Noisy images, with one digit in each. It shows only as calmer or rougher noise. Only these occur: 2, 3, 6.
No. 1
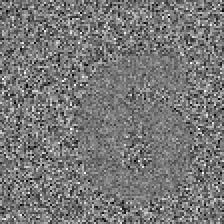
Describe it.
calm 6
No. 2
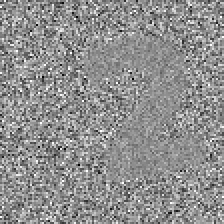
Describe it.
calm 2
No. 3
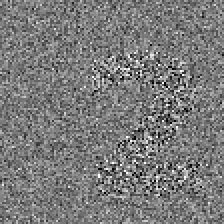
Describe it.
rough 2
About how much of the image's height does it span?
two thirds
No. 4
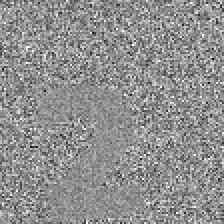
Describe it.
calm 2
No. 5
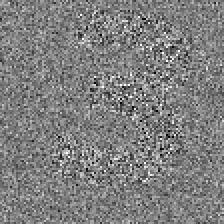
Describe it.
rough 3
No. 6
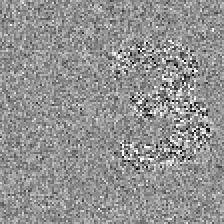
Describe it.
rough 3
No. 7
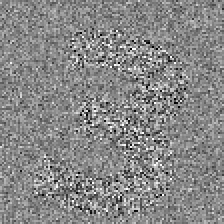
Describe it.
rough 3
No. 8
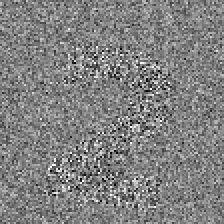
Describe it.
rough 2
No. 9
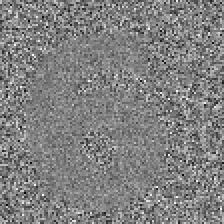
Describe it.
calm 6
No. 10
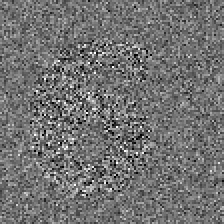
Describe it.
rough 6
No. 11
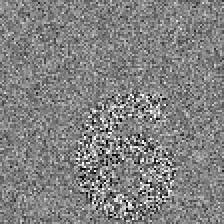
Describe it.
rough 6
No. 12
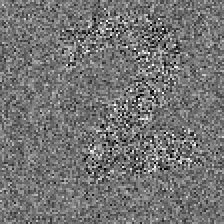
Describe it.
rough 2
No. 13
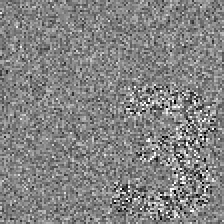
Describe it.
rough 3
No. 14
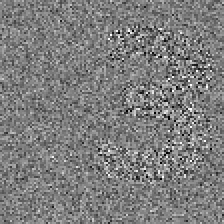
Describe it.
rough 3
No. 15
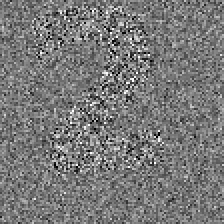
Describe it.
rough 2
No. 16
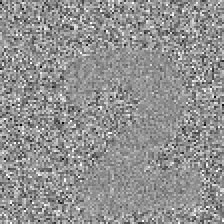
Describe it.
calm 2
